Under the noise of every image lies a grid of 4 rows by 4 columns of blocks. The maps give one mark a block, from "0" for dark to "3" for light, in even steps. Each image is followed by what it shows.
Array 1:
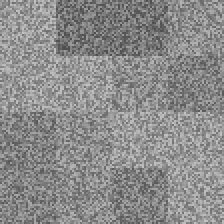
3 0 0 2
3 3 2 1
1 2 3 3
1 2 1 3
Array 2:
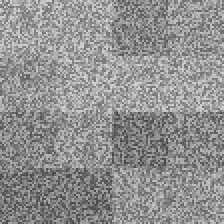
3 3 1 2
2 3 3 3
1 2 0 1
0 0 2 2
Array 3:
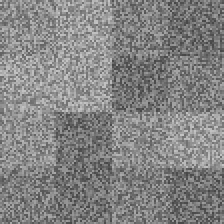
2 3 1 0
3 3 0 1
2 0 2 3
1 0 1 0
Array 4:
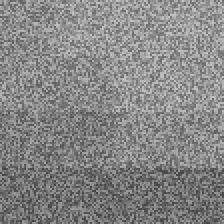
2 3 3 3
2 2 3 3
1 1 2 2
0 0 0 0
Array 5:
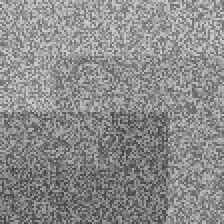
3 3 3 3
3 2 2 2
1 1 0 2
0 0 0 2
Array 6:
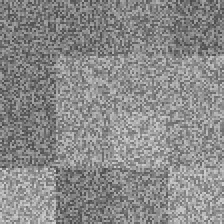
0 0 1 0
0 2 2 2
0 2 3 2
3 0 1 3
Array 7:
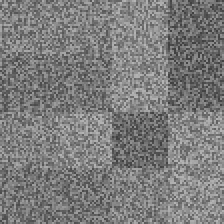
2 2 3 0
1 1 3 0
2 3 0 3
1 1 2 3
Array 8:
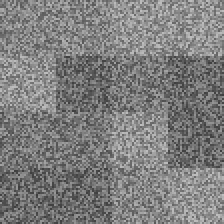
2 2 3 3
3 0 1 0
1 1 3 0
0 0 2 3
